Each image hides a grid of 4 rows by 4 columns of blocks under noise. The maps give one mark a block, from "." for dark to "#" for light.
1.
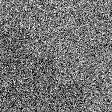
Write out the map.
# # # #
. # # #
. . # #
. . . #
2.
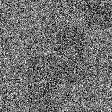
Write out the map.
# # # .
# # . #
# . . #
# . # #
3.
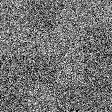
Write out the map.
# . # #
# # # .
. . # .
. # . .
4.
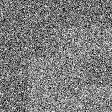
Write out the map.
. . . .
. . # #
. # # .
. # # #
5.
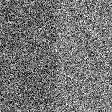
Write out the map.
. . # #
. . # #
. . # #
. . # #
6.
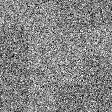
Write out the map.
# # . .
. # # #
. # # .
. # . .
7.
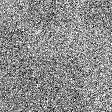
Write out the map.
# . # .
. # # #
. . . #
. . . #
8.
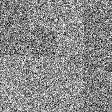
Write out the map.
. # # .
. . # .
# # # .
# # # .
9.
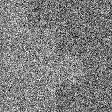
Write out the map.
# . . .
# # . .
# # # .
# # . .
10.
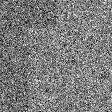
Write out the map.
. . # #
. # # #
. # # #
. # # #
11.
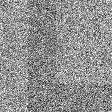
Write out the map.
# . # #
# . # #
# . # #
# . . .
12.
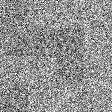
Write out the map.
. # # #
. . . #
# # . #
. # # #
